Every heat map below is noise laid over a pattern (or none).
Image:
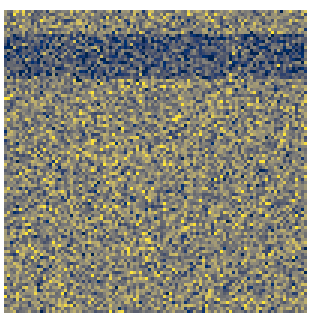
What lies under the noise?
one horizontal stripe
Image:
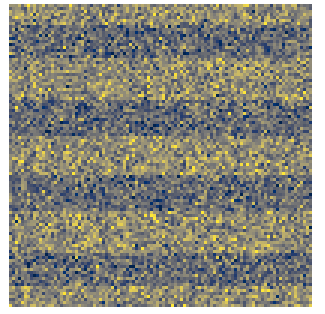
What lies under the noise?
horizontal stripes
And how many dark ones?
4
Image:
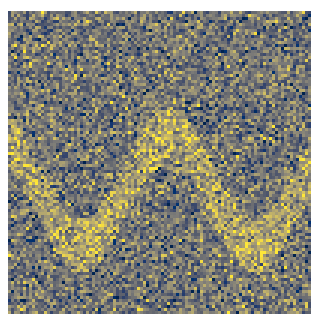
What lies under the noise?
a wavy band
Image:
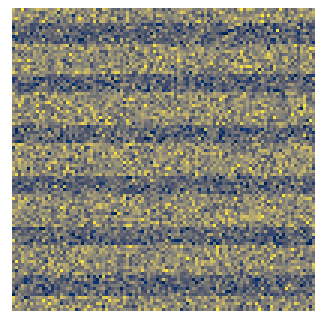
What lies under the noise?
horizontal stripes
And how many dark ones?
6
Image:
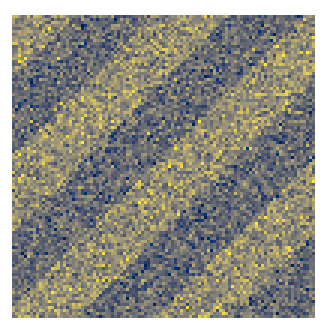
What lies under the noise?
diagonal stripes
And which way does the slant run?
bottom left to top right
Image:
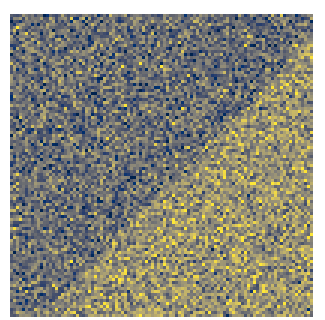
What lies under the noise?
a sharp edge
